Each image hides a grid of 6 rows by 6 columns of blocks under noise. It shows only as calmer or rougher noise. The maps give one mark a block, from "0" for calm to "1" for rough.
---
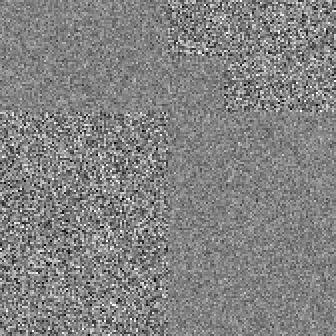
0 0 0 1 1 1
0 0 0 0 1 1
1 1 1 0 0 0
1 1 1 0 0 0
1 1 1 0 0 0
1 1 1 0 0 0
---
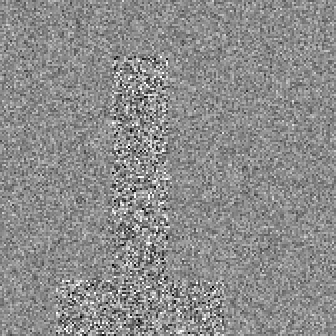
0 0 0 0 0 0
0 0 1 0 0 0
0 0 1 0 0 0
0 0 1 0 0 0
0 0 1 0 0 0
0 1 1 1 0 0
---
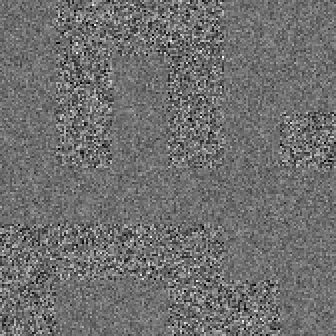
0 1 1 1 0 0
0 1 0 1 0 0
0 1 0 1 0 1
0 0 0 0 0 0
1 1 1 1 0 0
1 0 0 1 1 0
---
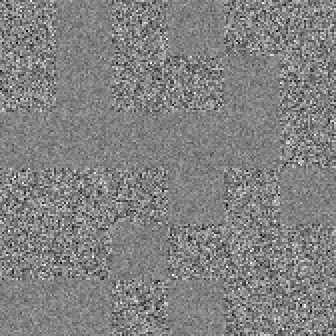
1 0 1 0 1 1
1 0 1 1 0 1
0 0 0 0 0 1
1 1 1 0 1 0
1 1 0 1 1 1
0 0 1 0 1 1
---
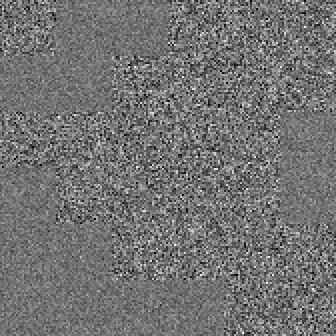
1 0 0 1 1 1
0 0 1 1 1 1
1 1 1 1 1 0
0 1 1 1 1 0
0 0 1 1 1 1
0 0 0 0 1 1
